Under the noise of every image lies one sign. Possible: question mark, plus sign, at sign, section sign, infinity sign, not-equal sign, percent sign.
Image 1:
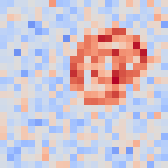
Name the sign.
at sign
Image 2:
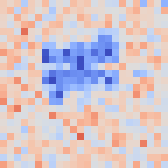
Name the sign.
not-equal sign
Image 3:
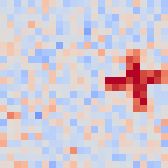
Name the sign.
plus sign
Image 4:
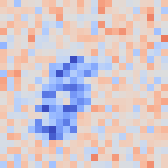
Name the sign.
section sign
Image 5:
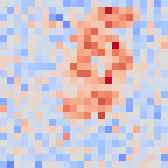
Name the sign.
section sign
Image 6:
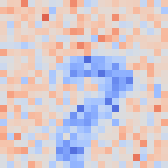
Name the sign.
question mark
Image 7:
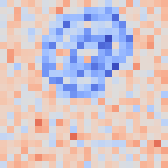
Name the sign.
at sign
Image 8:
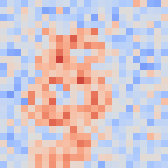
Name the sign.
section sign
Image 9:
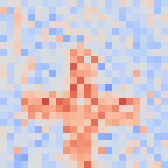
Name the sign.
plus sign
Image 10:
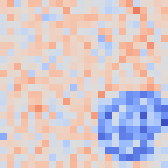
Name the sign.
at sign
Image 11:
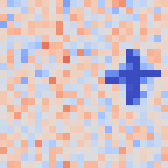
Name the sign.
plus sign
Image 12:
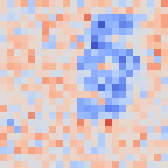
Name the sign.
section sign
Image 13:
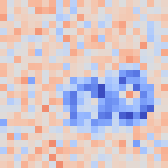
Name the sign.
infinity sign
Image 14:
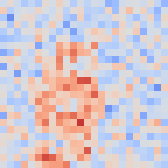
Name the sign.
section sign
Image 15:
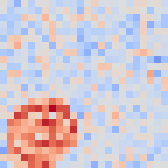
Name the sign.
at sign
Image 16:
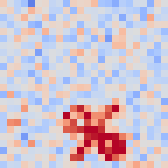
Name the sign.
percent sign
